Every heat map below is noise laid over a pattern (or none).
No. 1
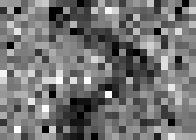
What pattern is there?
a wavy band
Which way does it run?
top to bottom
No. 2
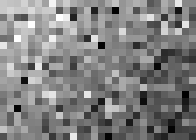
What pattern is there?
a smooth slope
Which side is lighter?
top left
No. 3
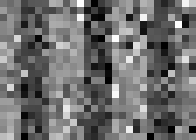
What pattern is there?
vertical stripes
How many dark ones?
3
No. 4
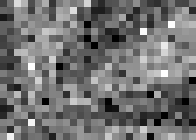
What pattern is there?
spokes from one point
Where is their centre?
bottom left
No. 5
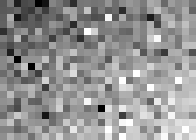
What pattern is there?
a smooth slope
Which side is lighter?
bottom right
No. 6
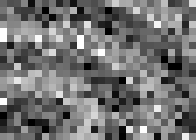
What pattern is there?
rings round one point
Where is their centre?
bottom left
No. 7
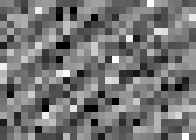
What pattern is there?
diagonal stripes
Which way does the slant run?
bottom left to top right
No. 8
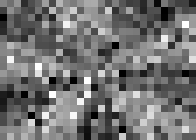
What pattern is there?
spokes from one point
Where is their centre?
centre
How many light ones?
5
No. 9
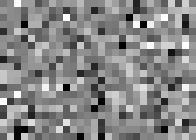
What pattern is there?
only noise
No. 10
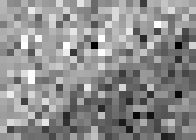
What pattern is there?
a sharp edge
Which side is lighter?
top left
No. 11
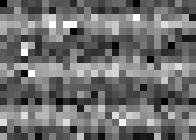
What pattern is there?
horizontal stripes
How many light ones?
3
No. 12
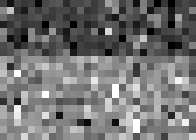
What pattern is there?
a sharp edge
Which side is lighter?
bottom
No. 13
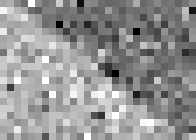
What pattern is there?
a sharp edge
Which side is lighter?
bottom left
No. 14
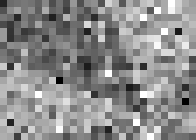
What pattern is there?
spokes from one point
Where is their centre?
bottom right
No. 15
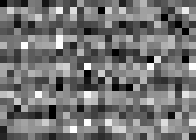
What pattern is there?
horizontal stripes
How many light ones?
5
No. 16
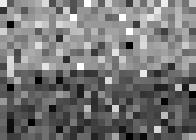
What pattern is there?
a sharp edge
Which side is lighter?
top
